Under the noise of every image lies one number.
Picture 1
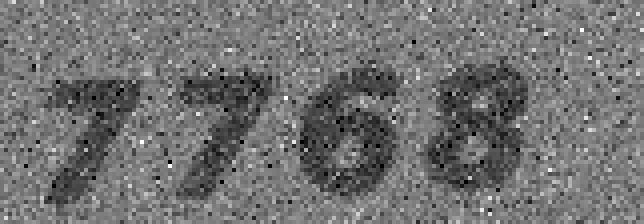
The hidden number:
7768
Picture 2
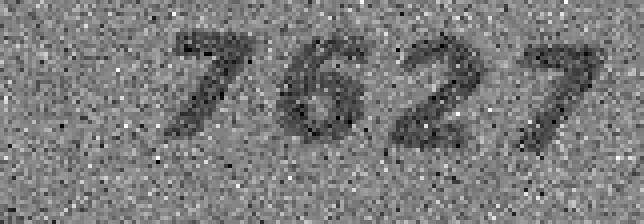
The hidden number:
7627
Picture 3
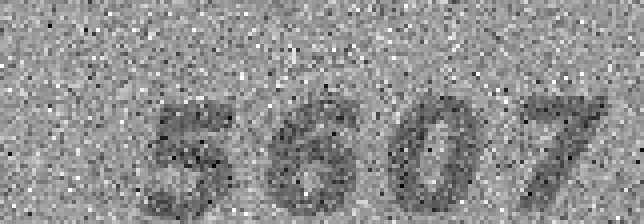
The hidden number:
5607
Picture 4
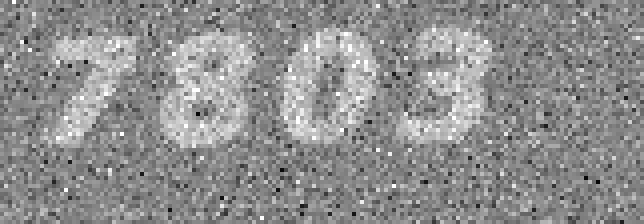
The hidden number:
7803
